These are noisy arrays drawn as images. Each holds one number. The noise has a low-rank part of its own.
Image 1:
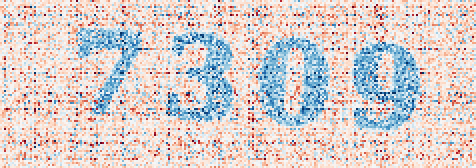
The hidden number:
7309
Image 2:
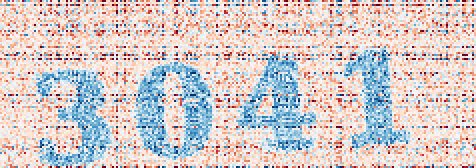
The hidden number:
3041
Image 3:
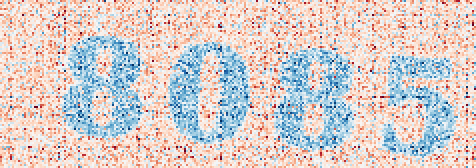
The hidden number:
8085
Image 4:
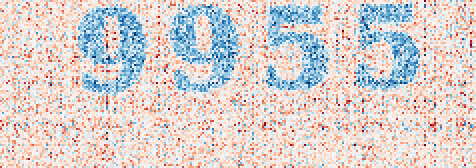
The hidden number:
9955
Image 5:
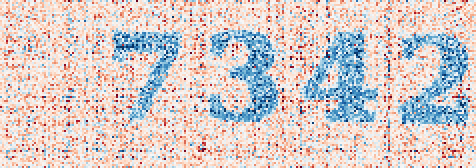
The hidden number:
7342
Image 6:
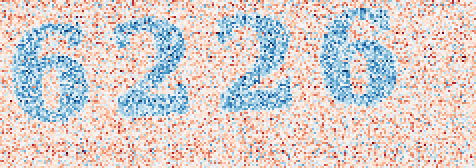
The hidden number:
6226
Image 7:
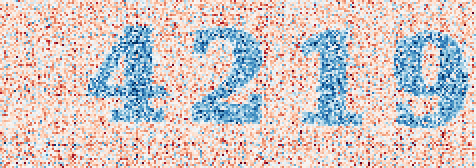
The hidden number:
4219
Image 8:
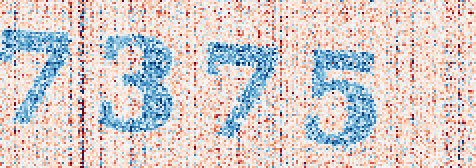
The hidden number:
7375
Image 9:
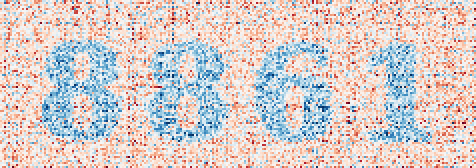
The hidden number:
8861
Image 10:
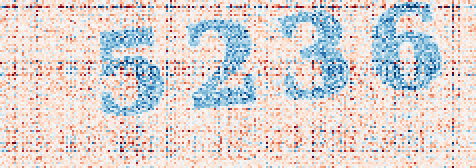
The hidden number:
5236
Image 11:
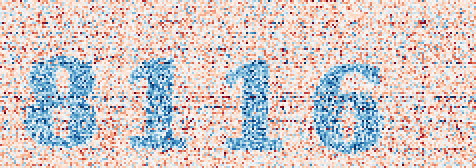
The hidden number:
8116
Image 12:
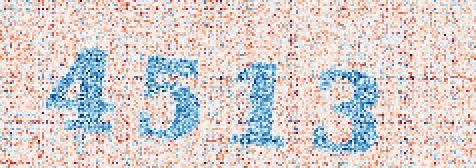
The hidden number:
4513
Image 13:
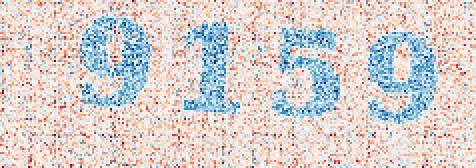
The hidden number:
9159
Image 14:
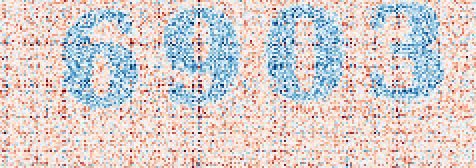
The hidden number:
6903
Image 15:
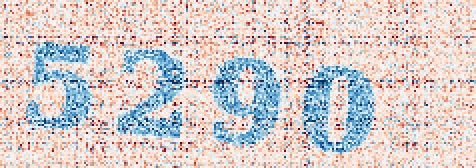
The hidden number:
5290
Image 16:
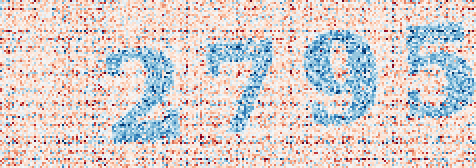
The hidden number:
2795
